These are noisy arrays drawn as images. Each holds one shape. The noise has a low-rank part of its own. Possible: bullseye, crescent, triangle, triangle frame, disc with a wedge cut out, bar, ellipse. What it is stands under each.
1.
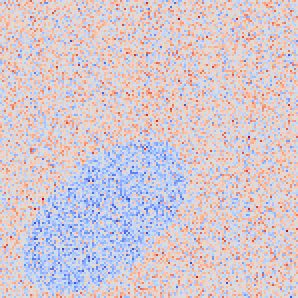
ellipse
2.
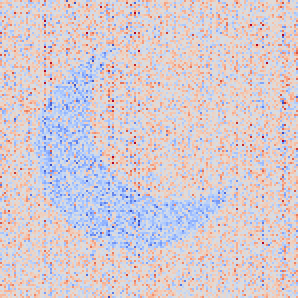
crescent
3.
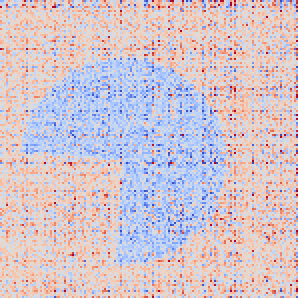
disc with a wedge cut out
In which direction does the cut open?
down and left
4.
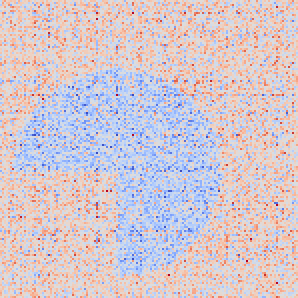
disc with a wedge cut out
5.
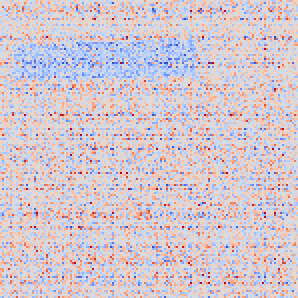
bar
